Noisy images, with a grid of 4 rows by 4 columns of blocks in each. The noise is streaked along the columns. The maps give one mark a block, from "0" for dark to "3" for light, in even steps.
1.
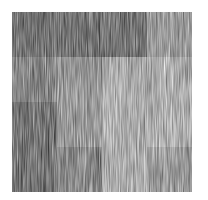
0002
1233
0233
0132
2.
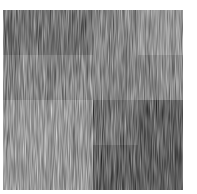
1123
2222
3310
3300
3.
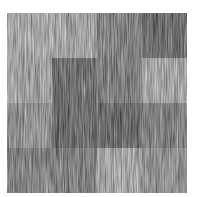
3310
3013
2001
1132
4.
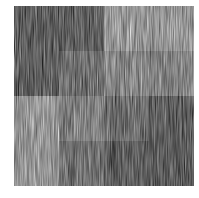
0033
0122
3210
3100
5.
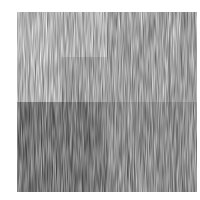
3322
3222
0011
0011
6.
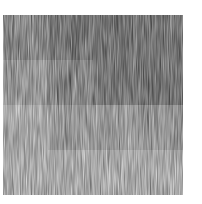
1000
2100
3222
3333
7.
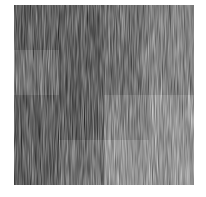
0012
1012
0023
0133
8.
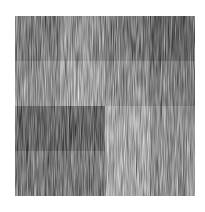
1210
2321
0032
1132
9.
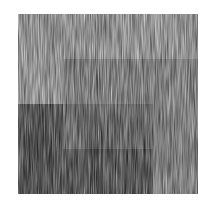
3333
3222
0112
0002
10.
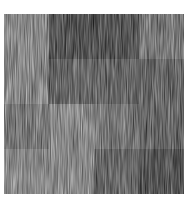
3002
3111
2321
3310
